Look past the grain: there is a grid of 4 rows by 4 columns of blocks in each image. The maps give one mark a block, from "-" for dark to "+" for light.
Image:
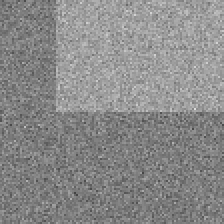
-+++
-+++
----
----
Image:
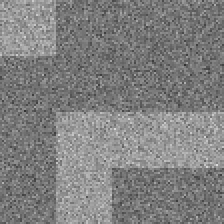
+---
----
-+++
-+--
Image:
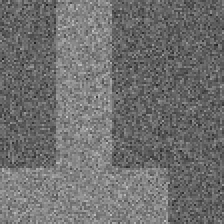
-+--
-+--
-+--
+++-
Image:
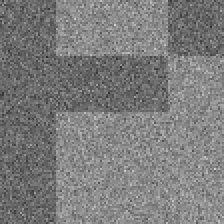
-++-
---+
-+++
-+++
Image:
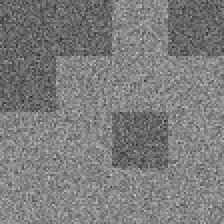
--+-
-+++
++-+
++++
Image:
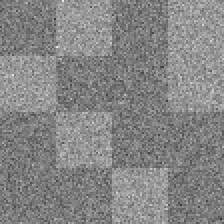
-+-+
+--+
-+--
--+-
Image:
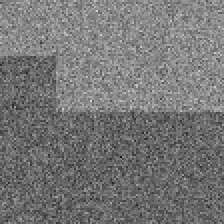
++++
-+++
----
----
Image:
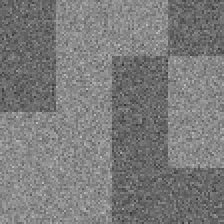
-++-
-+-+
++-+
++--
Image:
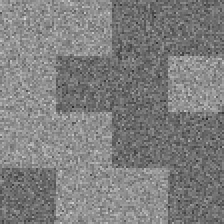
++--
+--+
++--
-++-
